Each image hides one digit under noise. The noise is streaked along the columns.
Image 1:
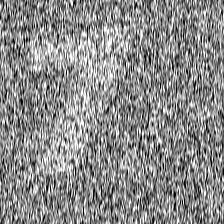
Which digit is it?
7
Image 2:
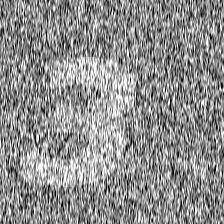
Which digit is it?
3
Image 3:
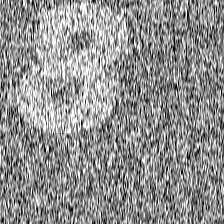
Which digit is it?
8
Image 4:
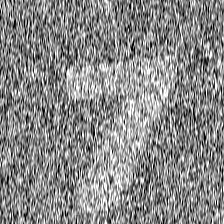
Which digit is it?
7
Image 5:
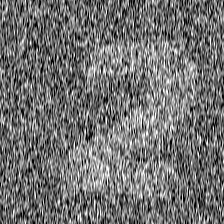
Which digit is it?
2
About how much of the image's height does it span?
two thirds
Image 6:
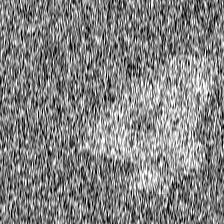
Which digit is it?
4
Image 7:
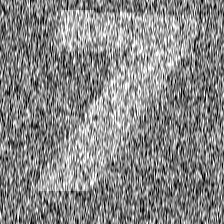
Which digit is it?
7
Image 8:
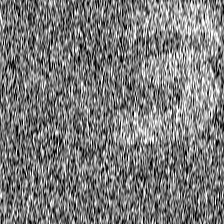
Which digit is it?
3
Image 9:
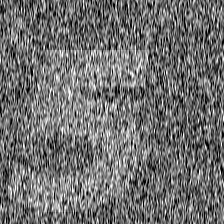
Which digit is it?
5
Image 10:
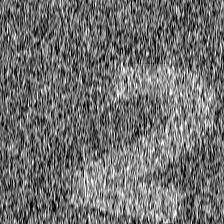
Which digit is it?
2
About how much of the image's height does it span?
two thirds
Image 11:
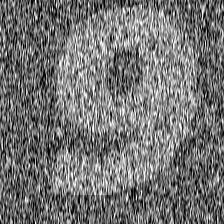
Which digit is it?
9
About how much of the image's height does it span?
nearly all
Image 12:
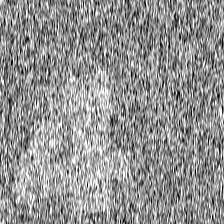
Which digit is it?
4
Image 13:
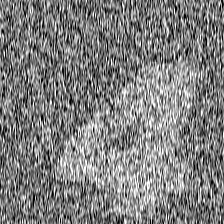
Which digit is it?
4
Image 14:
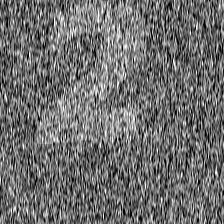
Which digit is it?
2
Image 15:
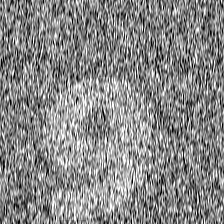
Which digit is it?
9
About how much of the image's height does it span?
two thirds
